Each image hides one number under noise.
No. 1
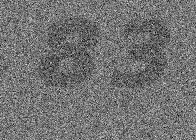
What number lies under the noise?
83
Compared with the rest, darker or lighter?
darker
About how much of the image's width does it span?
two thirds
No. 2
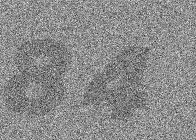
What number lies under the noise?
84
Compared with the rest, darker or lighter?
darker
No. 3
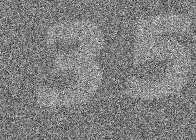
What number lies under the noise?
35
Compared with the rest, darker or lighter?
lighter
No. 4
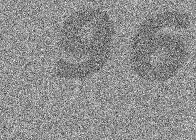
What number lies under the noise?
96
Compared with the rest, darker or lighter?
darker
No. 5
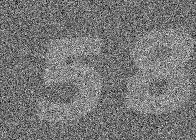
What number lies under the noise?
58
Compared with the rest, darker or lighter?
lighter
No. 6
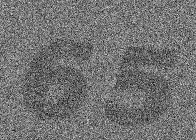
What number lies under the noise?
65
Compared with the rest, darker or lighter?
darker
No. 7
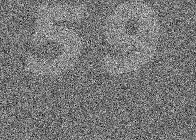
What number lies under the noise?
59
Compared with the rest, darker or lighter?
lighter
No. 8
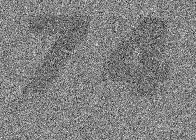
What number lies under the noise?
74
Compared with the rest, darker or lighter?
darker
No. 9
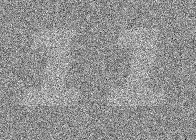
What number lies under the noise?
11
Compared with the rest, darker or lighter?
lighter
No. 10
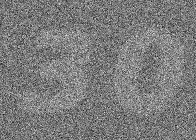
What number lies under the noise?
30
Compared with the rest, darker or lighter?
lighter
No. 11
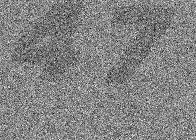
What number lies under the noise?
47
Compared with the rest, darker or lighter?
darker
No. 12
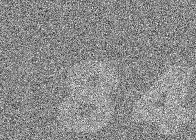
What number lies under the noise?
84
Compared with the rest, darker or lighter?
lighter
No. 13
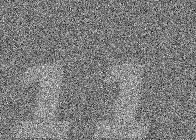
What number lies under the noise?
11
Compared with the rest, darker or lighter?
lighter
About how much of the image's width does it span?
two thirds
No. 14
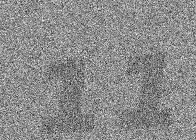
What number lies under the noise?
11
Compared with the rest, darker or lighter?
darker
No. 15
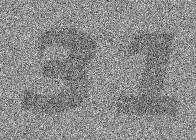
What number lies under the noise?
31
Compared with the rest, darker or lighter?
darker
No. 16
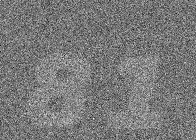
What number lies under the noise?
81
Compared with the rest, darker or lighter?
lighter
